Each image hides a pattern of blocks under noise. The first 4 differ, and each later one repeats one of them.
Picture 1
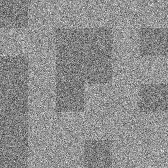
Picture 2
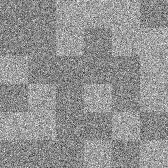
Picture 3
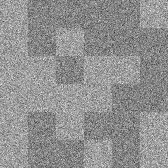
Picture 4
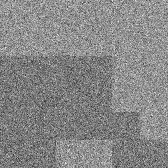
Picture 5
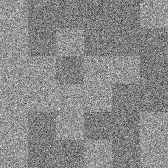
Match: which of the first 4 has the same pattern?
3
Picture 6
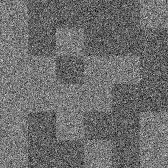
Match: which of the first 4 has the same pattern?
3
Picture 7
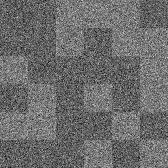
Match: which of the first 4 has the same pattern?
2
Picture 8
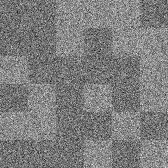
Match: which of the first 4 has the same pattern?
2
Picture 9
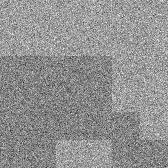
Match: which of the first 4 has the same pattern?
4
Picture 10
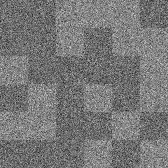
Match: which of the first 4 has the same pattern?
2
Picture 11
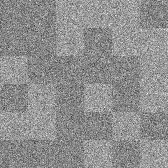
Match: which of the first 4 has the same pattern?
2
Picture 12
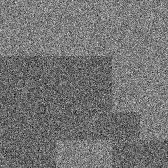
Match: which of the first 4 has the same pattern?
4
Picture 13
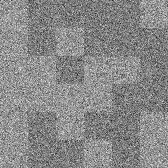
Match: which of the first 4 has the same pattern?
3
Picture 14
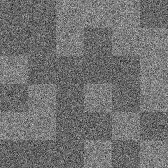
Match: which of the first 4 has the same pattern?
2
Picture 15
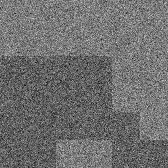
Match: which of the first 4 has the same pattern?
4
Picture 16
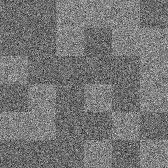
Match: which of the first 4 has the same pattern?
2
